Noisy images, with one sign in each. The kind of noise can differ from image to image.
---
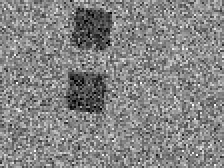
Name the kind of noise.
independent entries
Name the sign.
colon
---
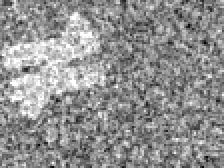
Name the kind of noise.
blotchy
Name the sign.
not-equal sign
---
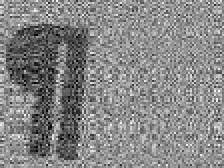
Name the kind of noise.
low rank plus noise
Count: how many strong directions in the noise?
two
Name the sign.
pilcrow
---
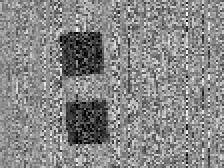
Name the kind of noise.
columns of uneven size
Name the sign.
colon
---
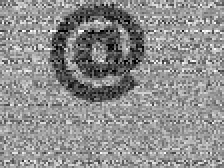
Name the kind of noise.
rows of uneven size
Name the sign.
at sign
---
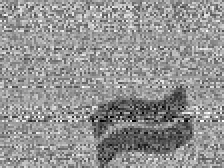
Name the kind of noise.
rows of uneven size
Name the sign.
approximately sign
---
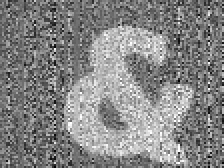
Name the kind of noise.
columns of uneven size
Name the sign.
ampersand
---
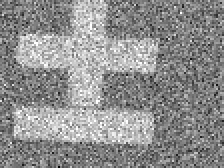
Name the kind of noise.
independent entries
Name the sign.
plus-minus sign
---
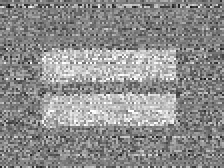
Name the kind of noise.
rows of uneven size
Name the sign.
equals sign
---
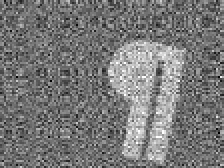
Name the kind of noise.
low rank plus noise
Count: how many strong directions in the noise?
two
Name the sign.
pilcrow
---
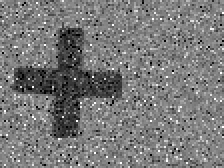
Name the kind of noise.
heavy tails
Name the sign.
plus sign
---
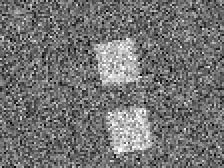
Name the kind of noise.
independent entries
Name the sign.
colon
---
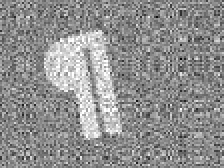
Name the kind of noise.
low rank plus noise
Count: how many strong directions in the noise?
two
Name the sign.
pilcrow
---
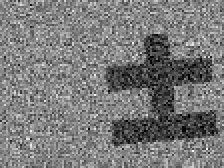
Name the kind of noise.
low rank plus noise
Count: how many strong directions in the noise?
five to eight
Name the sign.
plus-minus sign
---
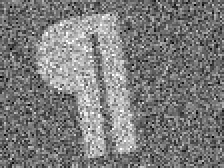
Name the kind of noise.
independent entries
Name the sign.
pilcrow
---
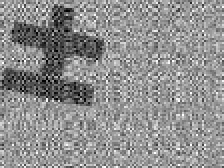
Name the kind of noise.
low rank plus noise
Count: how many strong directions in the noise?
one
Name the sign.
plus-minus sign
